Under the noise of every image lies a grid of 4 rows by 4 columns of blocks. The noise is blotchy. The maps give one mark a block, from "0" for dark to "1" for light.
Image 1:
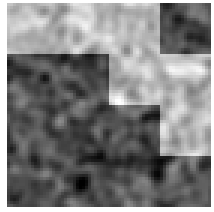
1 1 1 0
0 0 1 1
0 0 0 1
0 0 0 0
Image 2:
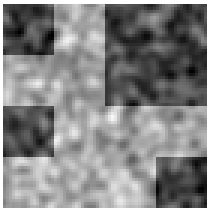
0 1 0 0
1 1 0 0
0 1 1 1
1 1 1 0
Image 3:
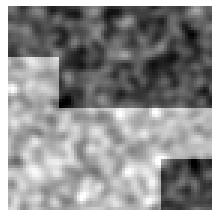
0 0 0 0
1 0 0 0
1 1 1 1
1 1 1 0
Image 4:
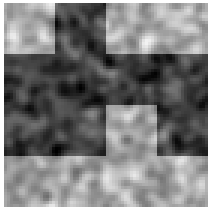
1 0 1 1
0 0 0 0
0 0 1 0
1 1 1 1
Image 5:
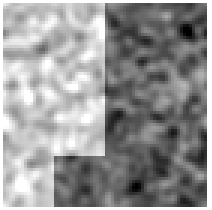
1 1 0 0
1 1 0 0
1 1 0 0
1 0 0 0
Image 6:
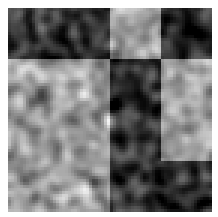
0 0 1 0
1 1 0 1
1 1 0 1
1 1 0 0
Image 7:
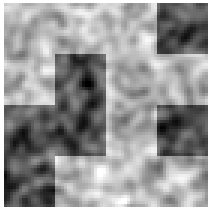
1 1 1 0
1 0 1 1
0 0 1 0
0 1 1 1
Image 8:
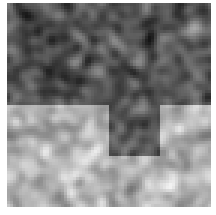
0 0 0 0
0 0 0 0
1 1 0 1
1 1 1 1
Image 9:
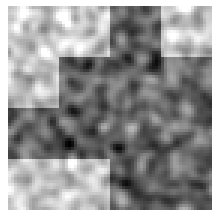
1 1 0 1
1 0 0 0
0 0 0 0
1 1 0 0
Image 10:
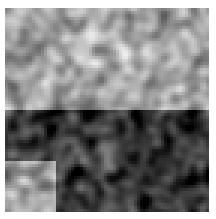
1 1 1 1
1 1 1 1
0 0 0 0
1 0 0 0
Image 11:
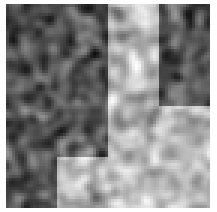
0 0 1 0
0 0 1 0
0 0 1 1
0 1 1 1
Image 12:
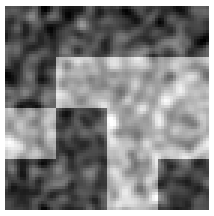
0 0 0 0
0 1 1 1
1 0 1 1
0 0 1 0
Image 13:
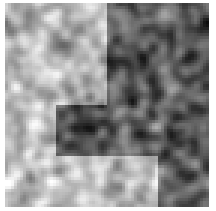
1 1 0 0
1 1 0 0
1 0 0 0
1 1 1 0
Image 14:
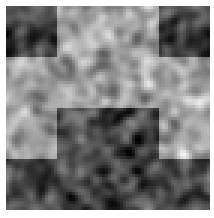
0 1 1 0
1 1 1 1
1 0 0 1
0 0 0 0
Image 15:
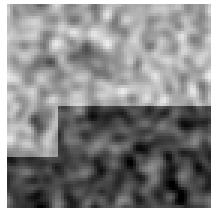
1 1 1 1
1 1 1 1
1 0 0 0
0 0 0 0
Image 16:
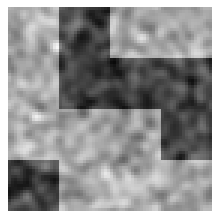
1 0 1 1
1 0 0 0
1 1 1 0
0 1 1 1
